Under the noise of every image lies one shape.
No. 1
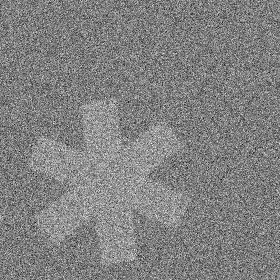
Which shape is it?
asterisk
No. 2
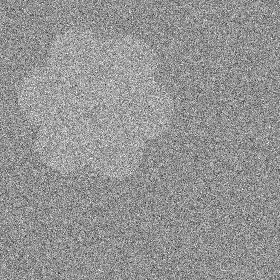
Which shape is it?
flower
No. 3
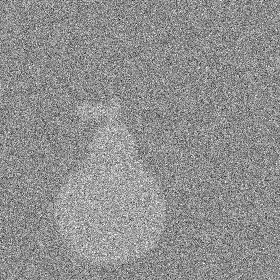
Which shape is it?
pear
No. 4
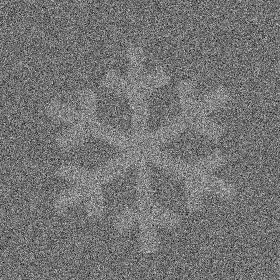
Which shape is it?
snowflake
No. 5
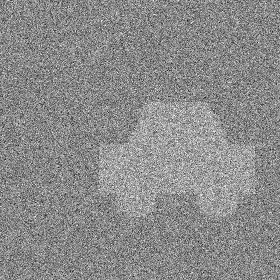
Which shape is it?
car
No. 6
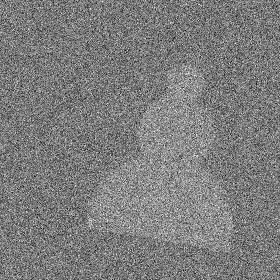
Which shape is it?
chess pawn
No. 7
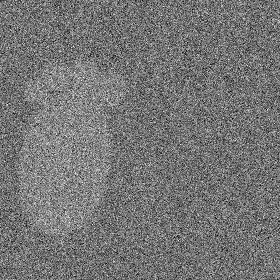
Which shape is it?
footprint
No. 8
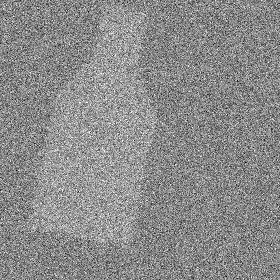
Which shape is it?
bottle
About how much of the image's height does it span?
nearly all
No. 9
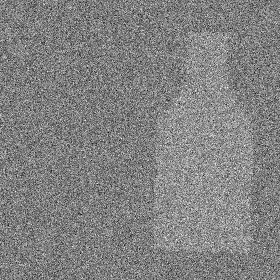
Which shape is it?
bottle
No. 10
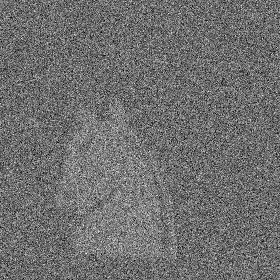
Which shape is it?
chess knight
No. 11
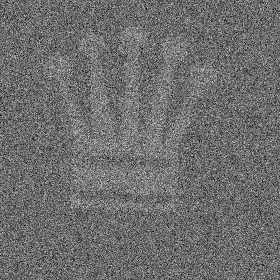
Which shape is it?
chess queen
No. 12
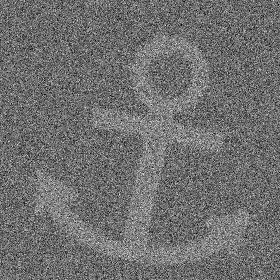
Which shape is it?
anchor
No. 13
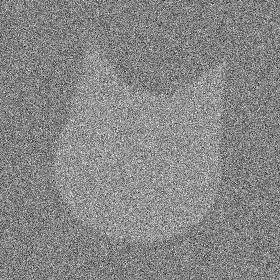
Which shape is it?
cat's head
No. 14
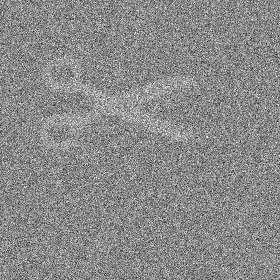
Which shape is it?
pair of scissors
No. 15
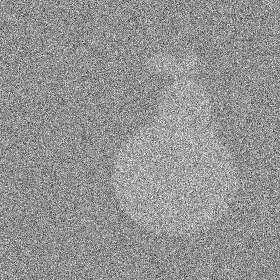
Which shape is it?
pear
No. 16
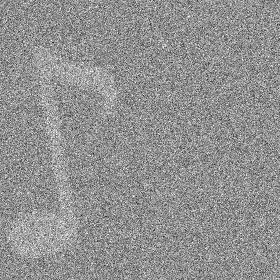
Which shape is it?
musical note
